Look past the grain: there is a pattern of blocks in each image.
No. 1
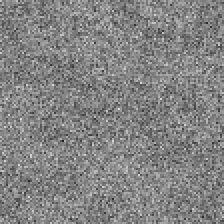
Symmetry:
the same after a half turn
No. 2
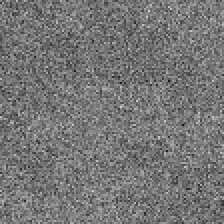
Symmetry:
no symmetry
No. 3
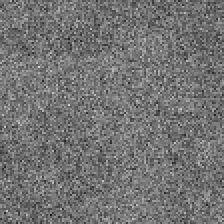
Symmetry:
mirrored about the diagonal from the bottom left
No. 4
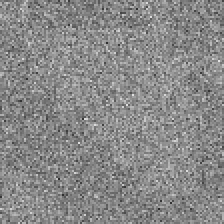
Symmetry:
mirrored about the diagonal from the bottom left
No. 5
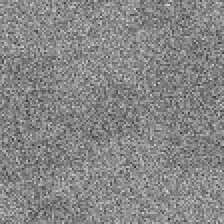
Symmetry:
the same after a half turn
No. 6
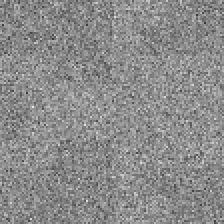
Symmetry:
top and bottom mirror each other
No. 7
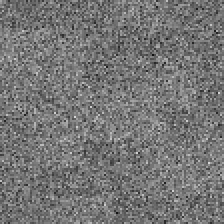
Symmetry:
the same after a half turn
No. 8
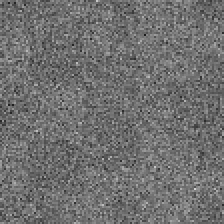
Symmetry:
top and bottom mirror each other
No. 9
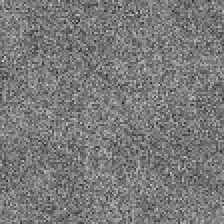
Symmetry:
mirrored about the diagonal from the bottom left
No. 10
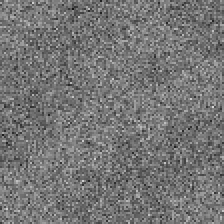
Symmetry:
mirrored about the diagonal from the bottom left
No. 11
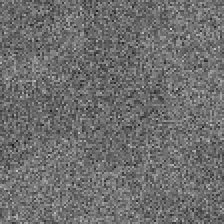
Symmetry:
mirrored about the diagonal from the top left
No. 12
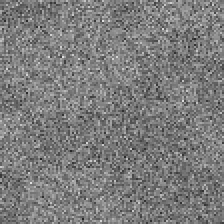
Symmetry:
no symmetry
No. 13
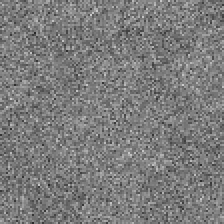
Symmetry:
left and right mirror each other
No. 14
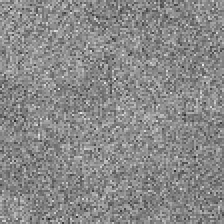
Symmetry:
mirrored about the diagonal from the top left
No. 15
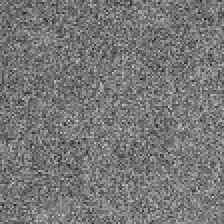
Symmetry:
mirrored about the diagonal from the top left
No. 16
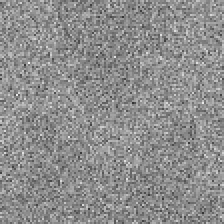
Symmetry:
left and right mirror each other
